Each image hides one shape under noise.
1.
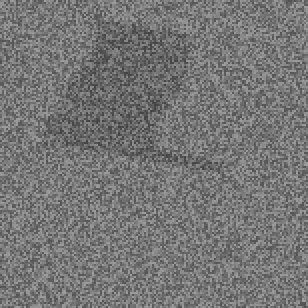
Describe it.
dark flag
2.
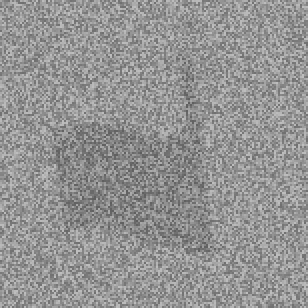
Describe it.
dark flag
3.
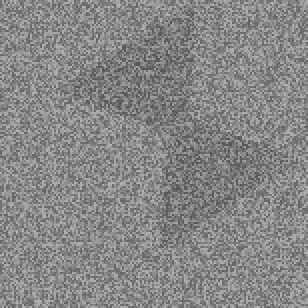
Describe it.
dark bow tie
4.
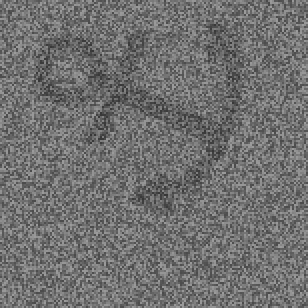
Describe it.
dark anchor
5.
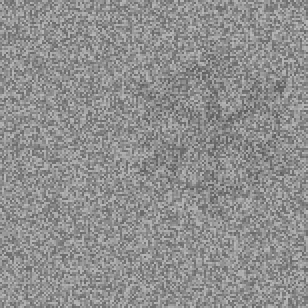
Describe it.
dark snowflake
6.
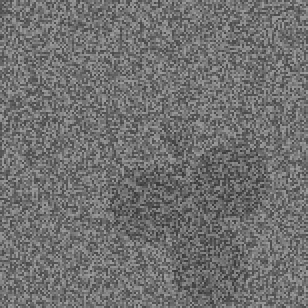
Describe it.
dark club
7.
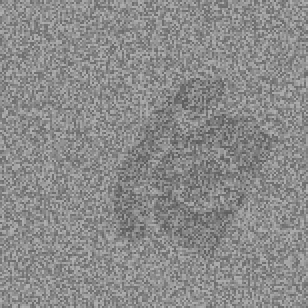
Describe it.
dark telephone
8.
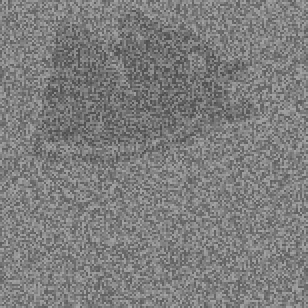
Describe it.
dark chess knight
